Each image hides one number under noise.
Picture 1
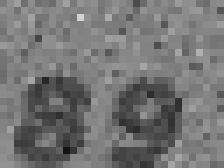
89
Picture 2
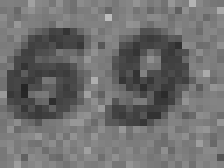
69
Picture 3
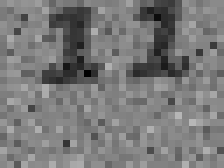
11
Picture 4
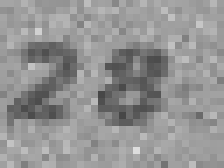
28
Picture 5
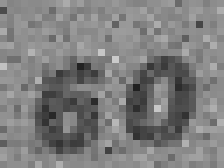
60
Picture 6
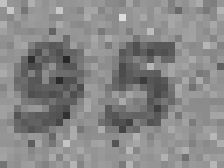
95
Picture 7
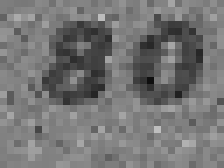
80
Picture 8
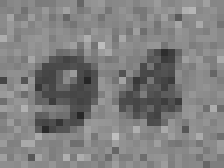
94
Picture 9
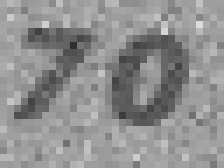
70
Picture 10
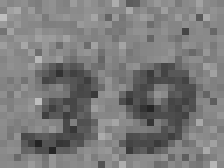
39
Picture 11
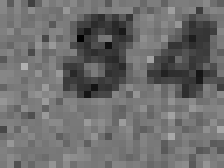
84
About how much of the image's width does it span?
two thirds
